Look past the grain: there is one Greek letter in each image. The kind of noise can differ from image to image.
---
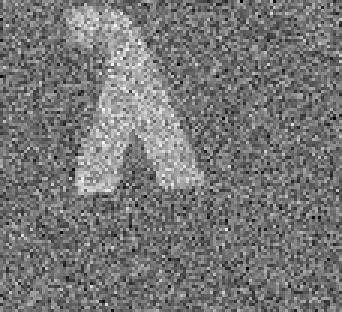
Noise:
independent entries
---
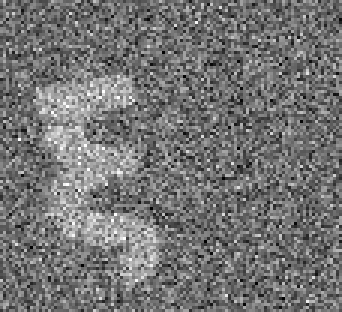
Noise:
independent entries
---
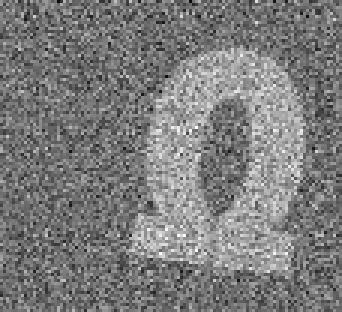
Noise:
low rank plus noise
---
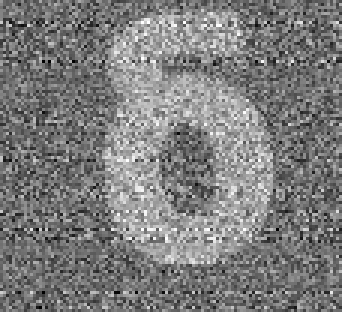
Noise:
rows of uneven size
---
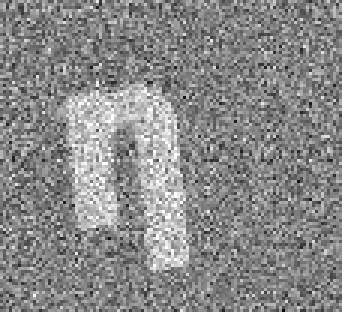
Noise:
low rank plus noise
